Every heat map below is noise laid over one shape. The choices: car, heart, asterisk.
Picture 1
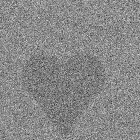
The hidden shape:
heart
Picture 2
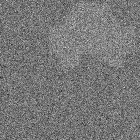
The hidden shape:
car
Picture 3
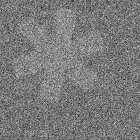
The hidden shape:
asterisk
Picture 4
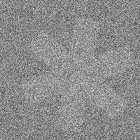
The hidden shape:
asterisk
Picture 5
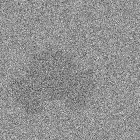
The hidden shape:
car
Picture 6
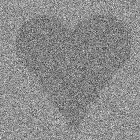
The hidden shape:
heart
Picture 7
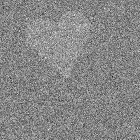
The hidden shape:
heart
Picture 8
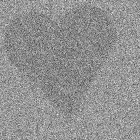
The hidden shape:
heart
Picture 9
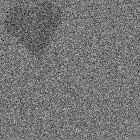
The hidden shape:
heart
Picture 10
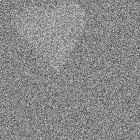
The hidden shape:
heart
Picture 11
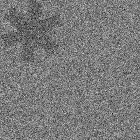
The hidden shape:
asterisk
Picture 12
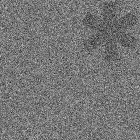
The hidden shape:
asterisk
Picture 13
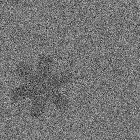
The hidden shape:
asterisk
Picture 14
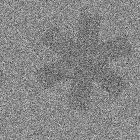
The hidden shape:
asterisk
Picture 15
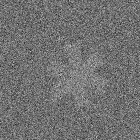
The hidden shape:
asterisk
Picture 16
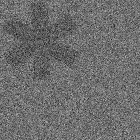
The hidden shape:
asterisk
